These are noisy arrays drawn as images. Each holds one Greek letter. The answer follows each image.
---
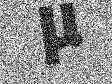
mu
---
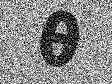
theta
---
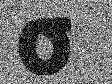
sigma
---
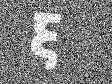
xi
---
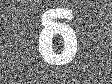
delta
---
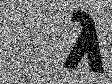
lambda
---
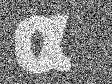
alpha
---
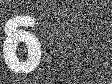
delta
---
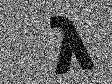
lambda
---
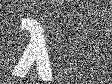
lambda
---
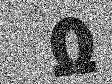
omega
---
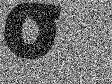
sigma
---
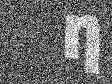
eta
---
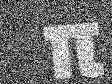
pi
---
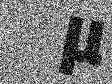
mu
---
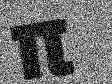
pi
